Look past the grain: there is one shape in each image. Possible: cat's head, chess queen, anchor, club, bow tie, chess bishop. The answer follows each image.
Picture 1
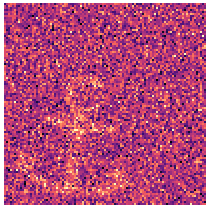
anchor
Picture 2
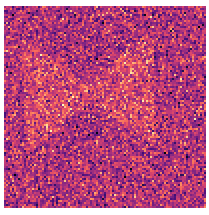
bow tie
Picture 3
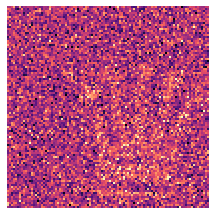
chess queen
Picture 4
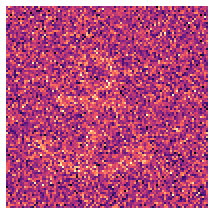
anchor
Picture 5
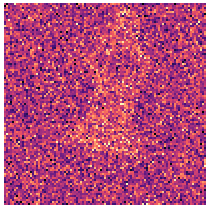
chess bishop
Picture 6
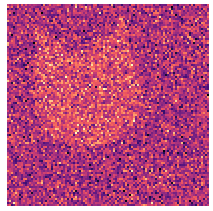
cat's head
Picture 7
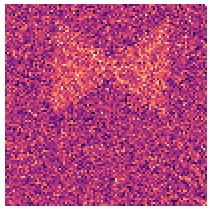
bow tie
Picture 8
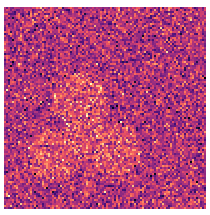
club
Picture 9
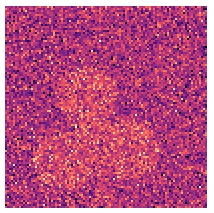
club
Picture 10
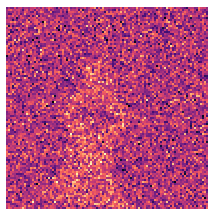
chess bishop
